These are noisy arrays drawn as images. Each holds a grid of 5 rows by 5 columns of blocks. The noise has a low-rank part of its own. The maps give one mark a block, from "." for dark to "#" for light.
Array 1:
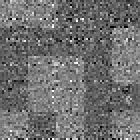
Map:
# # . . .
. . . . #
. # # . #
. # # . .
# . # . #
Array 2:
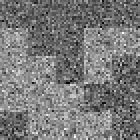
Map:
. . . . .
# . . # #
# # . # .
# # # . .
. # # # .
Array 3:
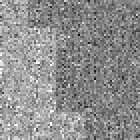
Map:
# . . . .
# # . . .
# # . . .
# # . . .
# # # . .
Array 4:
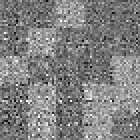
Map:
. . # . .
. # . . .
# . . . #
. # . # #
. # . # .
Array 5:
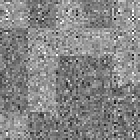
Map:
# . # . #
. # # # #
. # . . #
. # . . .
# . . . .
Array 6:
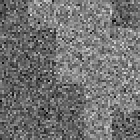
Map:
. # # # .
. . # # #
. . # # #
. . . # #
. . . # .
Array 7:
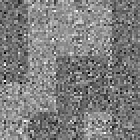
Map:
. # # # .
. # # # .
. # . . .
# # . . .
# . . # .
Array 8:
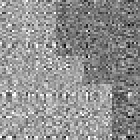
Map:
# # . . .
# # . . .
# # # . .
# # # # .
# # # # .
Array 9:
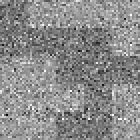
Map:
. # # # #
. . . . #
# # . . .
# # # . #
# # . . #
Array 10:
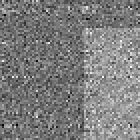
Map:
. . . . .
. . . # #
. . . # #
. . . # #
. . . # #
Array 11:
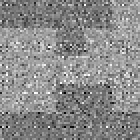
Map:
. . . . #
# # . # #
# # # # #
# # . . #
. . . . .
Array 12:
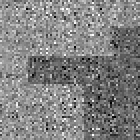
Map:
# # # # #
# # # # .
# . . . .
# # # . .
# # # . .
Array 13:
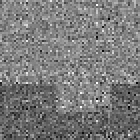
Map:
# # # # #
# # # # #
# # # # #
. . # # .
. . . . .
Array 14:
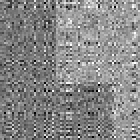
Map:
. . # # #
. . # # #
. . # # #
. . . . #
. . . . #
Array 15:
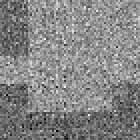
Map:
. # # # #
. # # # #
# # # # #
. # # # .
. . . . .
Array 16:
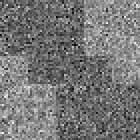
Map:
. . . # #
. . . # #
# . . . #
# # . . .
# # . . .
